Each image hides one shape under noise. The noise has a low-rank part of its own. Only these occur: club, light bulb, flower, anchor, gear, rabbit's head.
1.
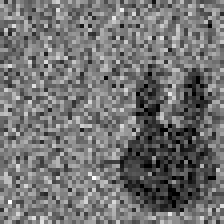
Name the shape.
rabbit's head
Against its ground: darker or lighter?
darker
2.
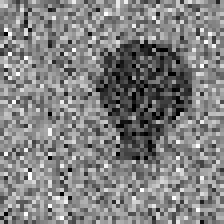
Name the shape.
light bulb
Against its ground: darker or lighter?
darker
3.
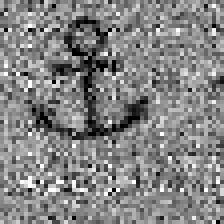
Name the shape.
anchor
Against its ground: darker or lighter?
darker
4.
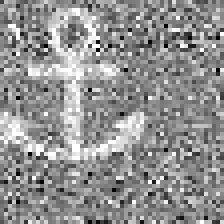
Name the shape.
anchor
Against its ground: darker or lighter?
lighter
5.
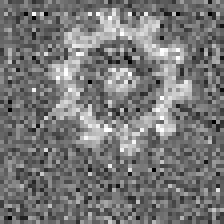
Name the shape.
gear
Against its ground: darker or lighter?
lighter
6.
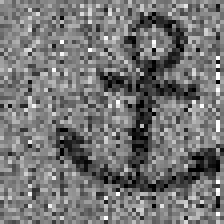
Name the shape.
anchor
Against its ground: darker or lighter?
darker
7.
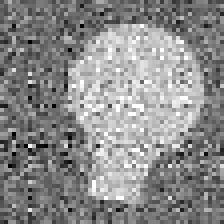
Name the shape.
light bulb
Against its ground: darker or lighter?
lighter
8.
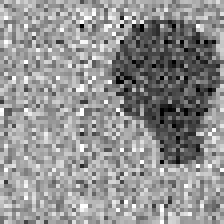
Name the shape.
light bulb
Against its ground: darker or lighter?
darker
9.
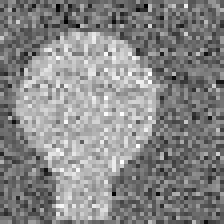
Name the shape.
light bulb
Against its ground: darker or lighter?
lighter
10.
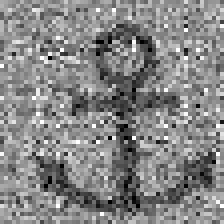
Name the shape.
anchor
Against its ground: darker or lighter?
darker
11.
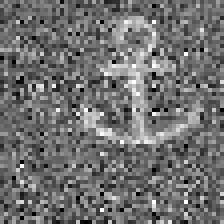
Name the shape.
anchor
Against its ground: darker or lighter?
lighter
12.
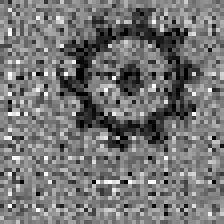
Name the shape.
gear
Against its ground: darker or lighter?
darker
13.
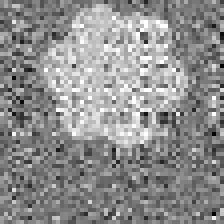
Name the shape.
flower
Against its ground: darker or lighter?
lighter
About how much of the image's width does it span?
two thirds
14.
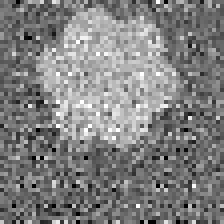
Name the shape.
flower
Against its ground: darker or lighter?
lighter
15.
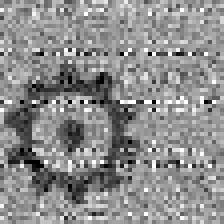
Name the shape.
gear
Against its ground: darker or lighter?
darker
